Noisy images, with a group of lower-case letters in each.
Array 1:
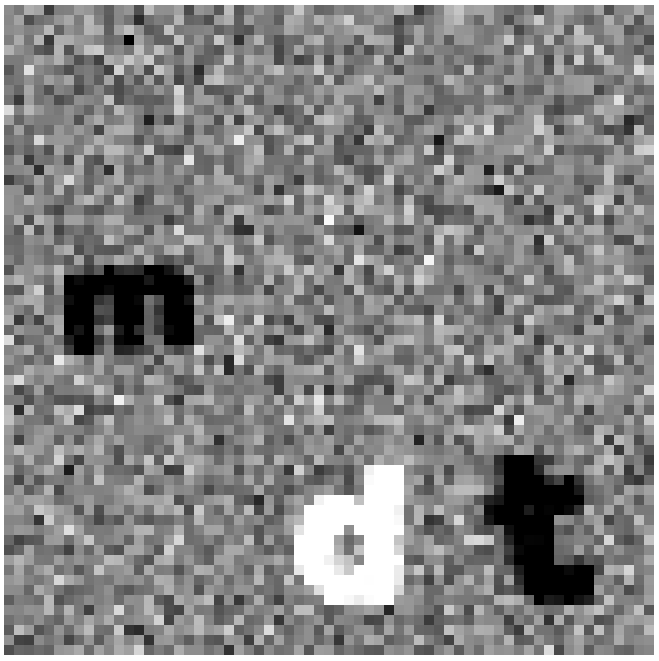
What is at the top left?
nothing
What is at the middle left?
m
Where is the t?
bottom right
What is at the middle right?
nothing
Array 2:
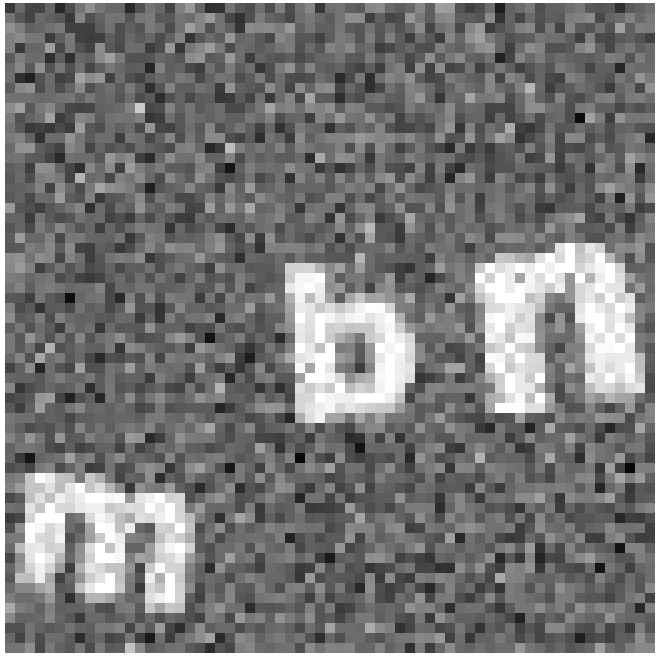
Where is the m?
bottom left
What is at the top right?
nothing
